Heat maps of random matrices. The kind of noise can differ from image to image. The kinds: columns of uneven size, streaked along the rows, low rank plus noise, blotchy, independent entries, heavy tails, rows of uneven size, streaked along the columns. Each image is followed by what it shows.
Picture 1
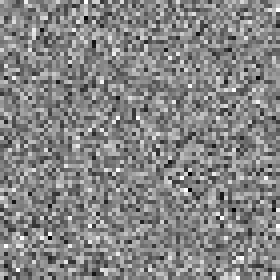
independent entries
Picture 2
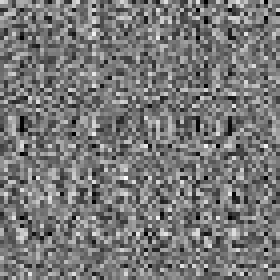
low rank plus noise
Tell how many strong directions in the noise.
three or four
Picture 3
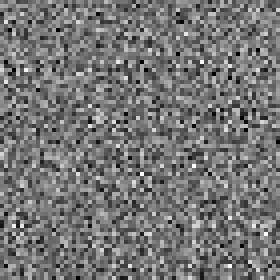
low rank plus noise
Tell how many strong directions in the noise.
five to eight
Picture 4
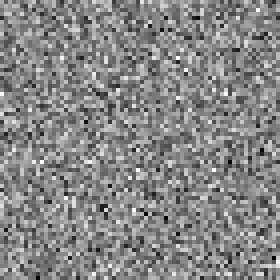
independent entries
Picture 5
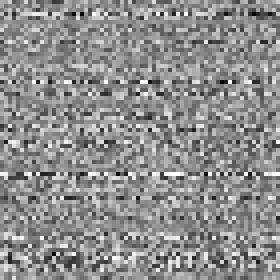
rows of uneven size
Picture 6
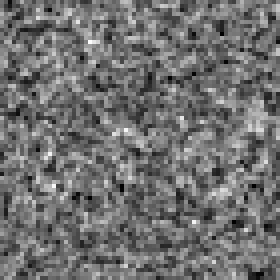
blotchy
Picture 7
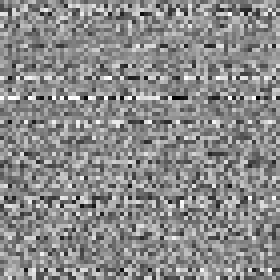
rows of uneven size
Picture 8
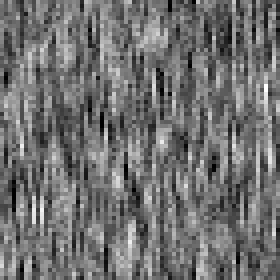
streaked along the columns
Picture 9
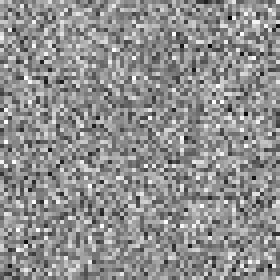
independent entries
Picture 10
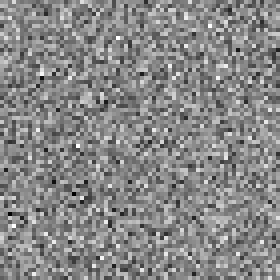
independent entries
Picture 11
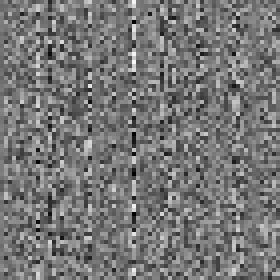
columns of uneven size
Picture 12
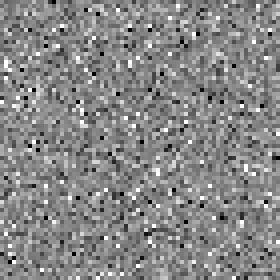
heavy tails
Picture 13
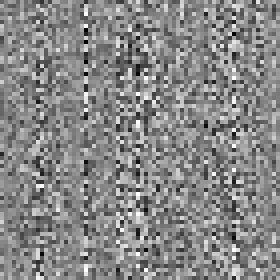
columns of uneven size
